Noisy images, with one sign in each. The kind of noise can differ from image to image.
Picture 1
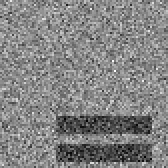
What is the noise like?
low rank plus noise
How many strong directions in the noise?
one
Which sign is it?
equals sign
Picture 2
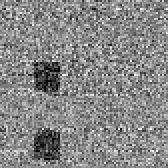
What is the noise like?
rows of uneven size
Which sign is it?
colon
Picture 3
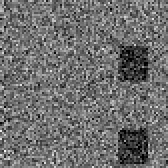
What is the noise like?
low rank plus noise
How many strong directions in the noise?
one
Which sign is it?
colon
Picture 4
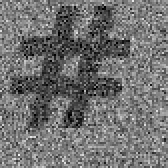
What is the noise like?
low rank plus noise
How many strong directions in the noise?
two
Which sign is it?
hash sign
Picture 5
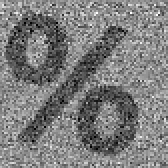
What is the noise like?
rows of uneven size
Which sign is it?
percent sign
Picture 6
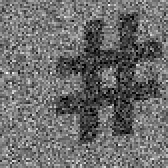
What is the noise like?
low rank plus noise
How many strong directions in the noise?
one
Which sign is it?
hash sign
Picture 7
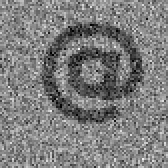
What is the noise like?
low rank plus noise
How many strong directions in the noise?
one
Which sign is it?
at sign
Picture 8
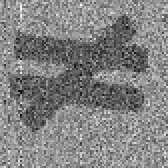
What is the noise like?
columns of uneven size
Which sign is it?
not-equal sign
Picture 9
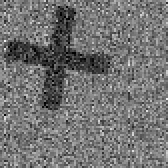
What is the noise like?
columns of uneven size
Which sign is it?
plus sign
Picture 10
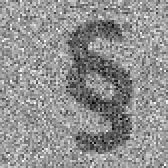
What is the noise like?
low rank plus noise
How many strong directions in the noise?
one
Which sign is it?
section sign
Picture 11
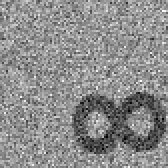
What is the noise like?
independent entries
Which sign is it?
infinity sign
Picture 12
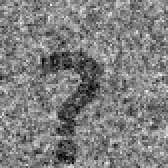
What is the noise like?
blotchy
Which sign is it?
question mark
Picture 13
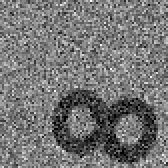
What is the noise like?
low rank plus noise
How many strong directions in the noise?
one
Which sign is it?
infinity sign
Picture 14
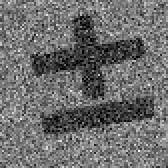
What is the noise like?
independent entries
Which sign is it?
plus-minus sign
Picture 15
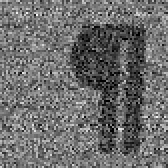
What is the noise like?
rows of uneven size
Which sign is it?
pilcrow
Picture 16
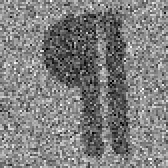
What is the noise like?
independent entries
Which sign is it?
pilcrow
